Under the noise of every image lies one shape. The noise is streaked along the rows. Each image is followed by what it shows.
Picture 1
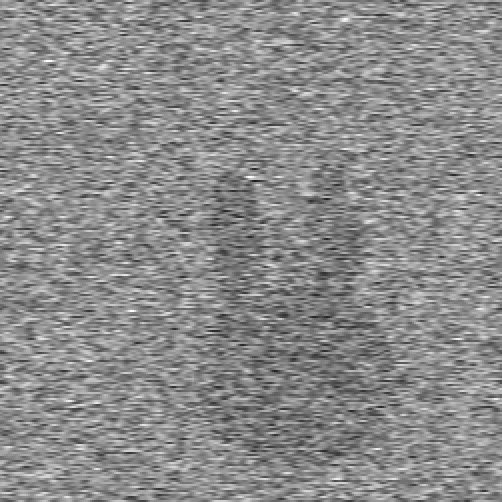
rabbit's head
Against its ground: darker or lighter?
darker
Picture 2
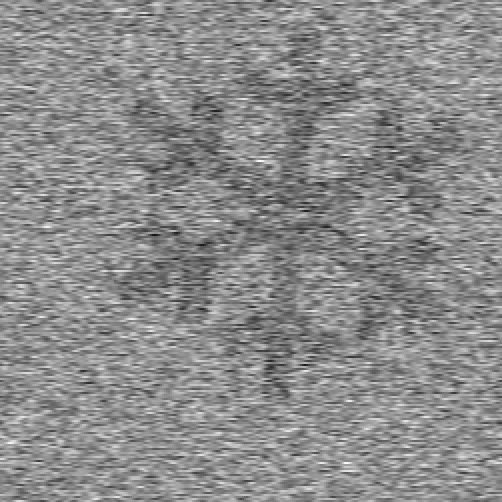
snowflake
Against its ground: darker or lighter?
darker
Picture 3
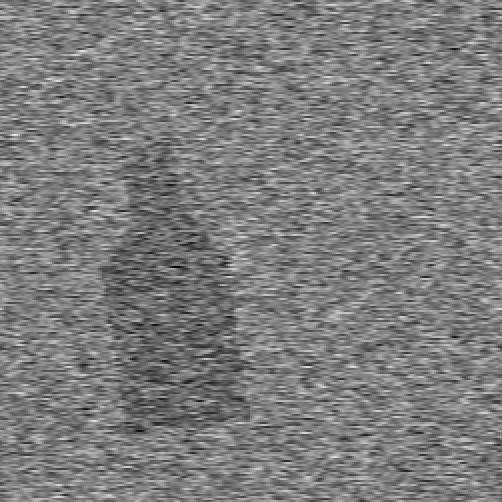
bottle
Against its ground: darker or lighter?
darker
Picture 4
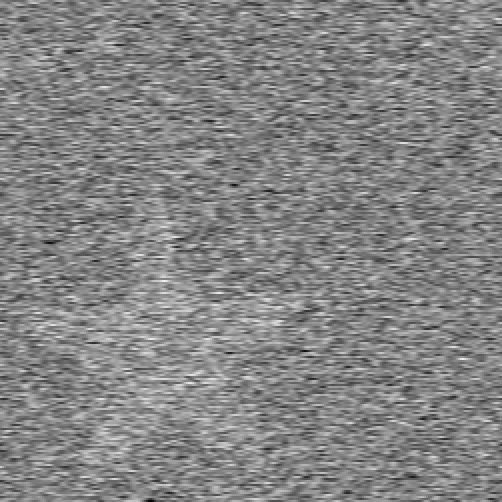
star
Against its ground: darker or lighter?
lighter
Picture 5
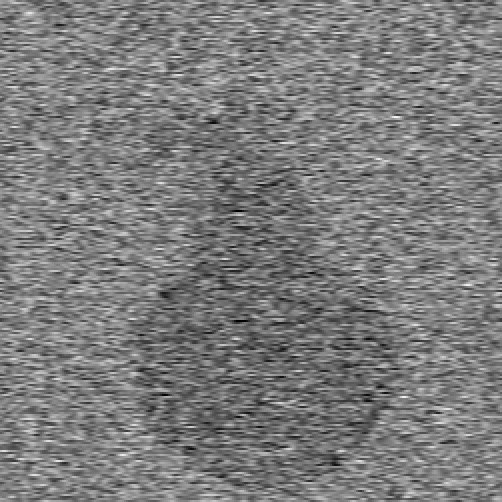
pear
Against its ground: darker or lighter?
darker
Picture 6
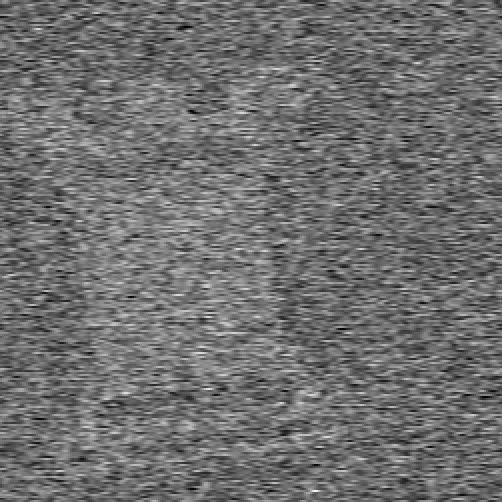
chess rook
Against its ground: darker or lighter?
lighter
